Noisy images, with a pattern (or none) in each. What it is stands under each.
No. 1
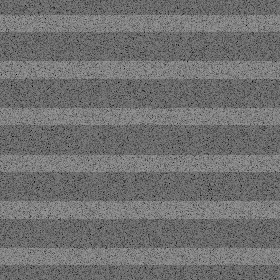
horizontal stripes
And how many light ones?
6
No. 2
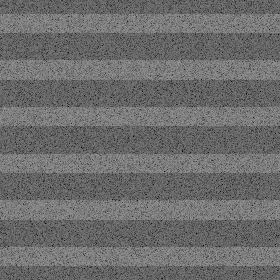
horizontal stripes
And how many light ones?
6
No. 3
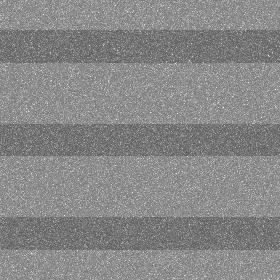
horizontal stripes
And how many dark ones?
3
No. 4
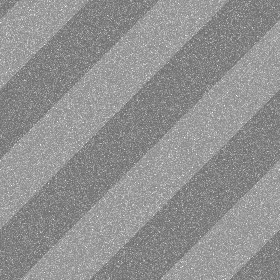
diagonal stripes
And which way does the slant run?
bottom left to top right
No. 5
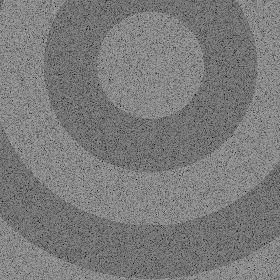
rings round one point
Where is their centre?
top middle
